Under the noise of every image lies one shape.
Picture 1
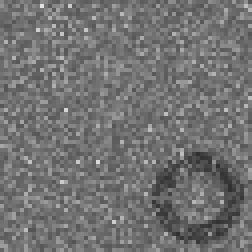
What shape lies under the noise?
ring
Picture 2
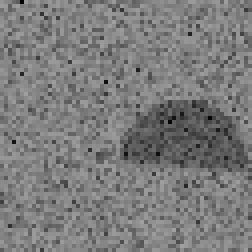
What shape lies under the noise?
half disc
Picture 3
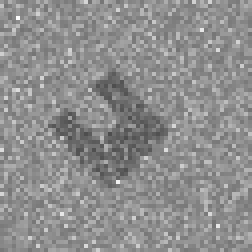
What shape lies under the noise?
square with a notch
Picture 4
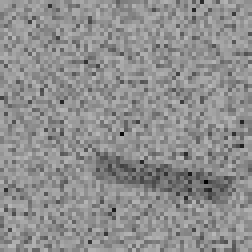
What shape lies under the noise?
bar
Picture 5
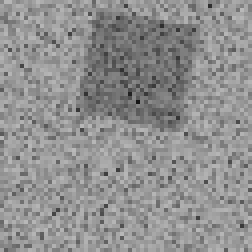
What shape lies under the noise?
square
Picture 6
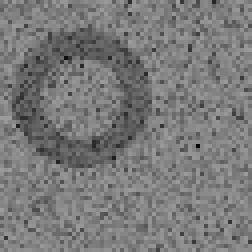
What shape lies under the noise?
ring
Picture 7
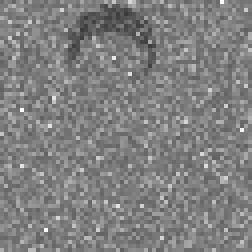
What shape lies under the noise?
crescent
